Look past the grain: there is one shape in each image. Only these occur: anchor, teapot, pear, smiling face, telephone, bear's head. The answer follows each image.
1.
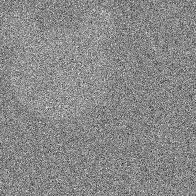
light bear's head
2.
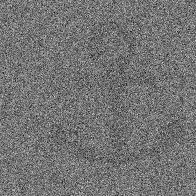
dark anchor
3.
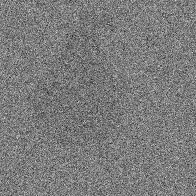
dark pear
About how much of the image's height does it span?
two thirds
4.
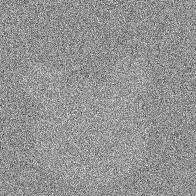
light bear's head
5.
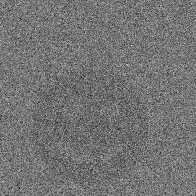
dark smiling face
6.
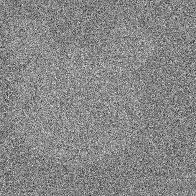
light bear's head
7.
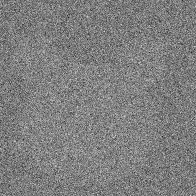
light bear's head
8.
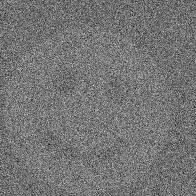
light smiling face
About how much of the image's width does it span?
nearly all
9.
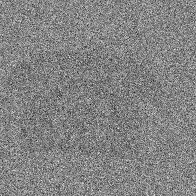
dark telephone
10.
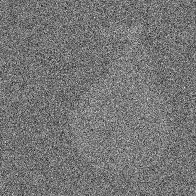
light pear
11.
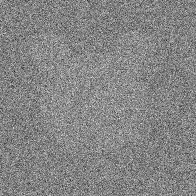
light bear's head
